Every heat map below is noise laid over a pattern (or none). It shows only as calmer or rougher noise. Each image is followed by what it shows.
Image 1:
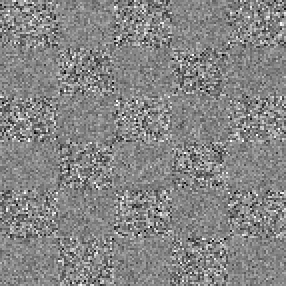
a checkerboard
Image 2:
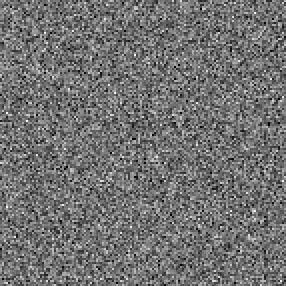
only noise
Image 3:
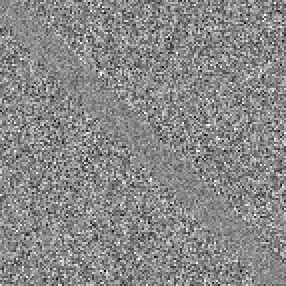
a diagonal band
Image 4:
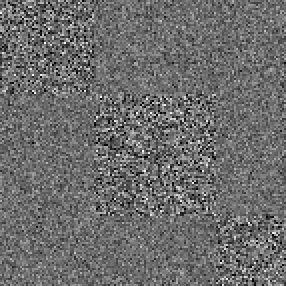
blocks along the diagonal
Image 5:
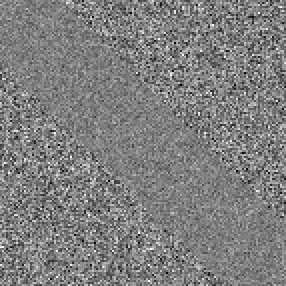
a diagonal band
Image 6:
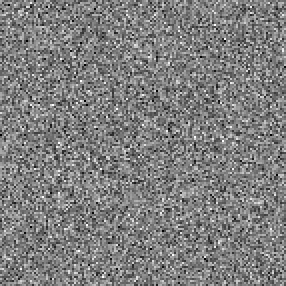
only noise
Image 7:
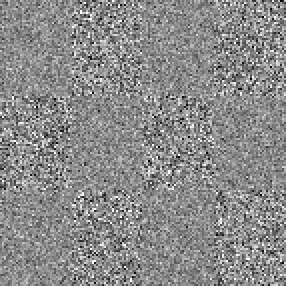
a checkerboard
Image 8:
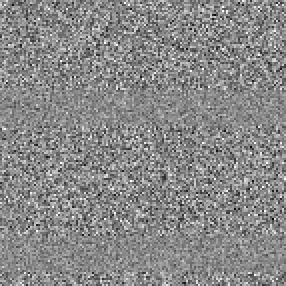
bands of rows
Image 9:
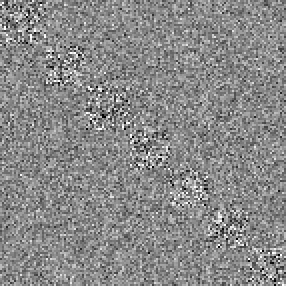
blocks along the diagonal
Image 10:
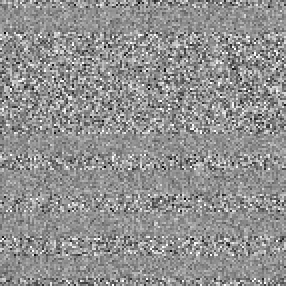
bands of rows
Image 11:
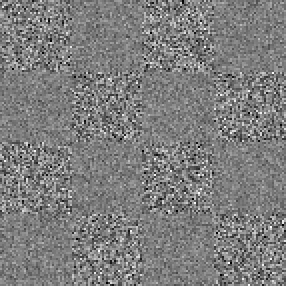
a checkerboard
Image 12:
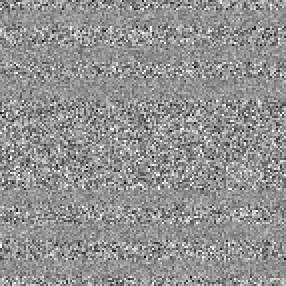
bands of rows
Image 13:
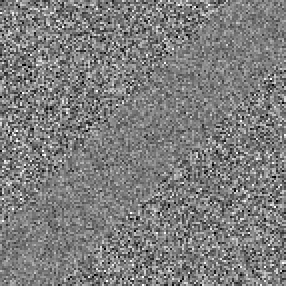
a diagonal band
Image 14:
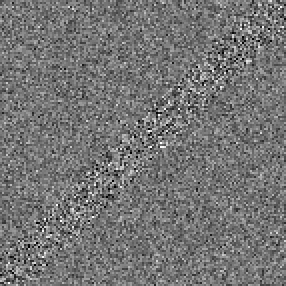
a diagonal band
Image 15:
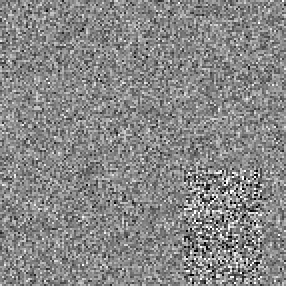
one block
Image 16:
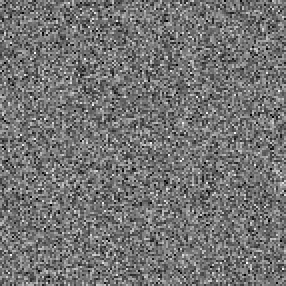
only noise
